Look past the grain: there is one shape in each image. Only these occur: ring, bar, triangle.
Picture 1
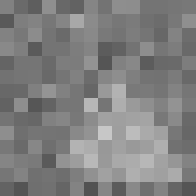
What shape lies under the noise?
triangle
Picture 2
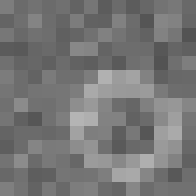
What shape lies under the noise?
ring
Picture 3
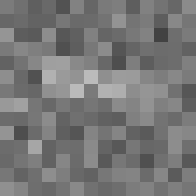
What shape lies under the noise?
bar
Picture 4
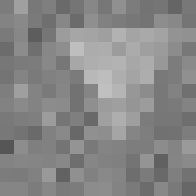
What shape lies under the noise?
triangle
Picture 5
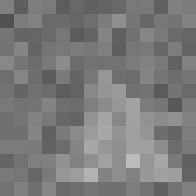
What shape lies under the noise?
triangle
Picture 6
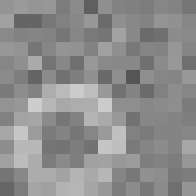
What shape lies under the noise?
ring
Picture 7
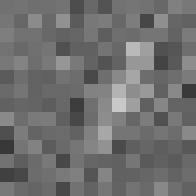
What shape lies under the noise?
bar
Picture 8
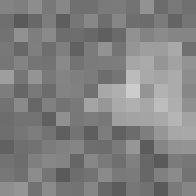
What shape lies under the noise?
triangle
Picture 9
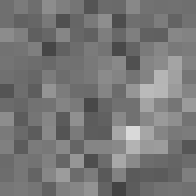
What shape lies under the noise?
bar
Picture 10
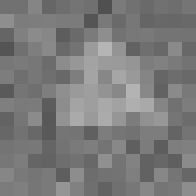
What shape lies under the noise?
triangle
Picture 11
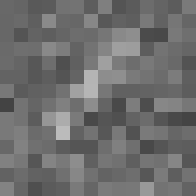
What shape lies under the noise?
bar
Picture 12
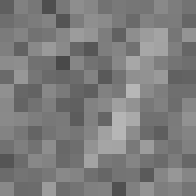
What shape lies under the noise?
bar
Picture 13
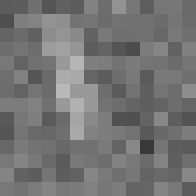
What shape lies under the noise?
bar
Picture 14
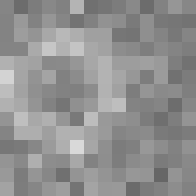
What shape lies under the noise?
ring
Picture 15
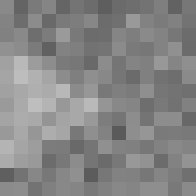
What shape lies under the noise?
triangle
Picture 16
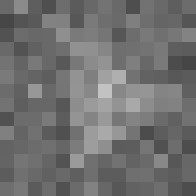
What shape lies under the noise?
triangle
